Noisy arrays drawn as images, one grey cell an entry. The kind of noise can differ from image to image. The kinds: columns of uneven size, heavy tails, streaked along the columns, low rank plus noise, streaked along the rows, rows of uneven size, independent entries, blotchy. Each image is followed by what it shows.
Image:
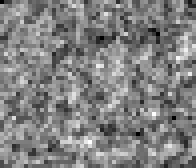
blotchy
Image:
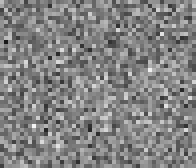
independent entries
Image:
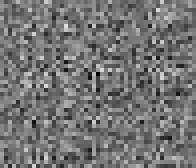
low rank plus noise
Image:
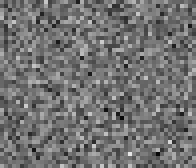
independent entries
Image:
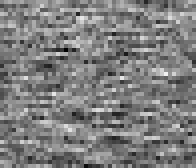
streaked along the rows
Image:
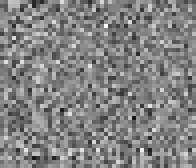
low rank plus noise
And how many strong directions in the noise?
three or four
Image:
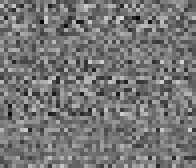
rows of uneven size
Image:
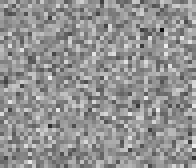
independent entries
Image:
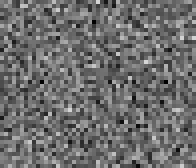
independent entries
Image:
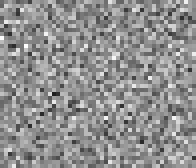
independent entries
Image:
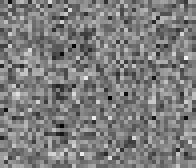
low rank plus noise
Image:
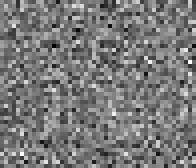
low rank plus noise
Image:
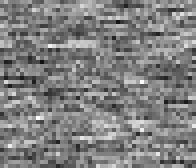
streaked along the rows
